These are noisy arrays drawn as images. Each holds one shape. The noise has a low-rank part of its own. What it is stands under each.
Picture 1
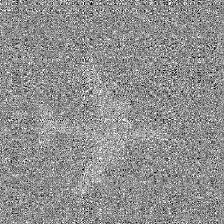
airplane
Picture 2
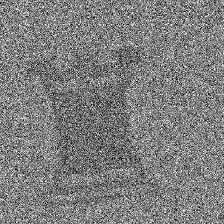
chess rook
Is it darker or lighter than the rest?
darker
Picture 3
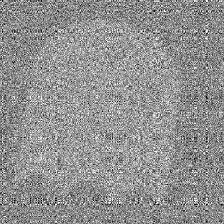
ghost
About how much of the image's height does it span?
nearly all
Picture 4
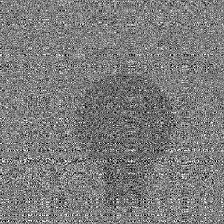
light bulb
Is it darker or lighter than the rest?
darker
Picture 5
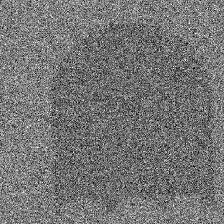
ghost
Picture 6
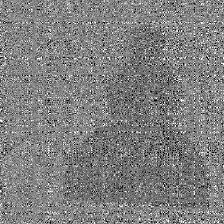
chess pawn
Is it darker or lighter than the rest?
darker
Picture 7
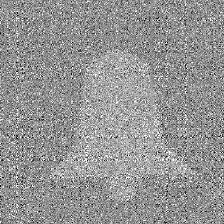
bell
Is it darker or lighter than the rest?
lighter
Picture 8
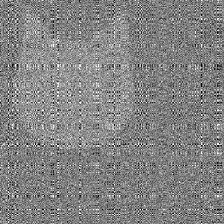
cat's head
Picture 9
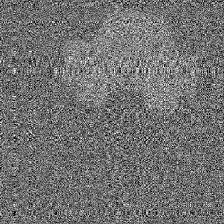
car
